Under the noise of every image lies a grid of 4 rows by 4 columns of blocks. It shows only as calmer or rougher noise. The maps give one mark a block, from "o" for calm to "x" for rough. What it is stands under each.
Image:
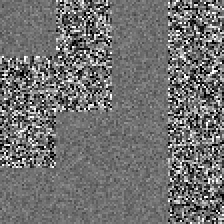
oxox
xxox
xoox
ooox
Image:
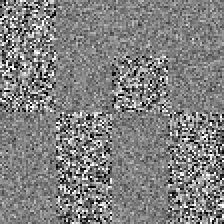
xooo
xoxo
oxox
oxox
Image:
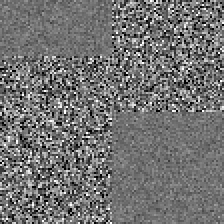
ooxx
xxxx
xxoo
xxoo
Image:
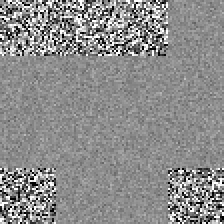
xxxo
oooo
oooo
xoox
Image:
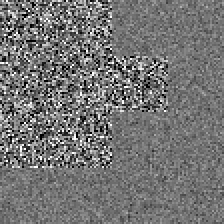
xxoo
xxxo
xxoo
oooo
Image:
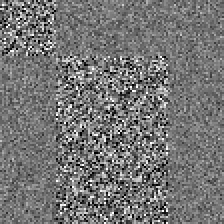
xooo
oxxo
oxxo
oxxo
